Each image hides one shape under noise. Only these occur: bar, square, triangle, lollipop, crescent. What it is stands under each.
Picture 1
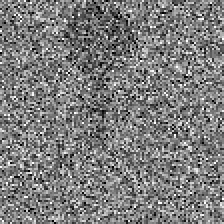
lollipop
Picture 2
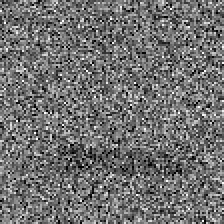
bar
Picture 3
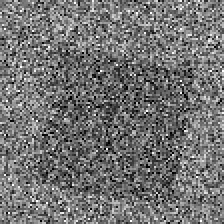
square
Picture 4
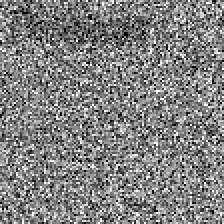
bar
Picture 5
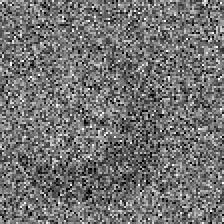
crescent
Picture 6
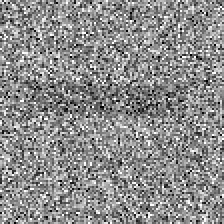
bar
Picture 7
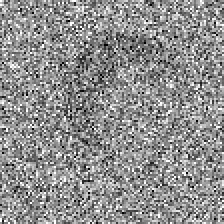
crescent
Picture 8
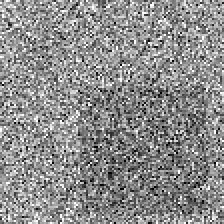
square
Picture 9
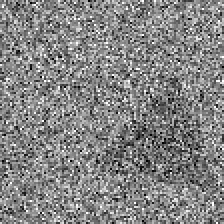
triangle
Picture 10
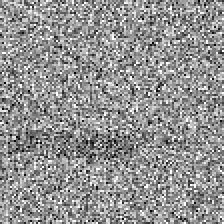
bar
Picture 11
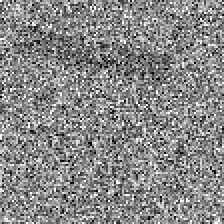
bar
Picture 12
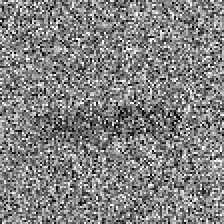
bar
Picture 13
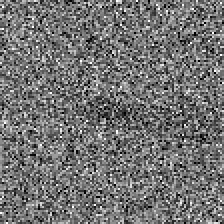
bar
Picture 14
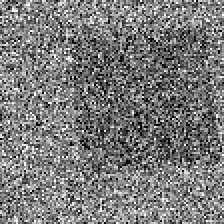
square
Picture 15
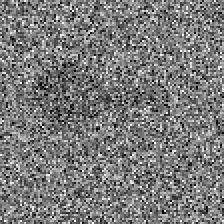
lollipop
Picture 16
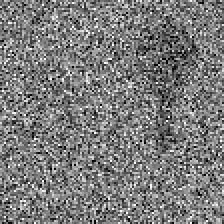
lollipop
